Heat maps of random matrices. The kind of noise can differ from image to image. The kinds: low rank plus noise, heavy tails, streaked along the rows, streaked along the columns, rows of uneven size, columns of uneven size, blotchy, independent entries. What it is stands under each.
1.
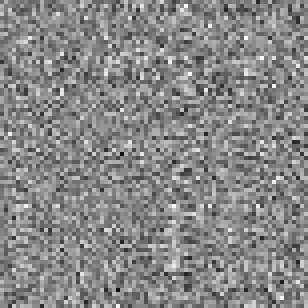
low rank plus noise
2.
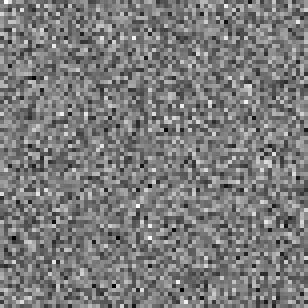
independent entries
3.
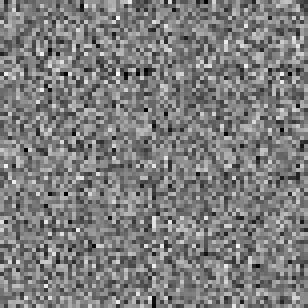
low rank plus noise
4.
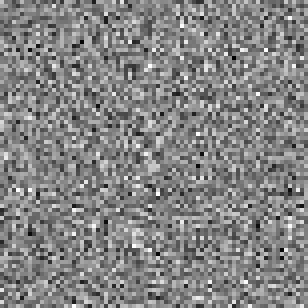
low rank plus noise
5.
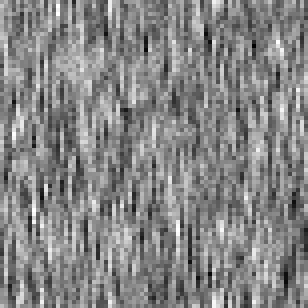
streaked along the columns
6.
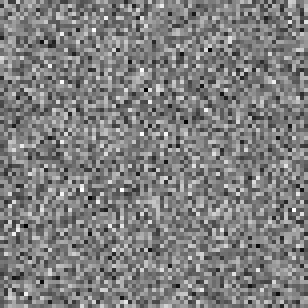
independent entries
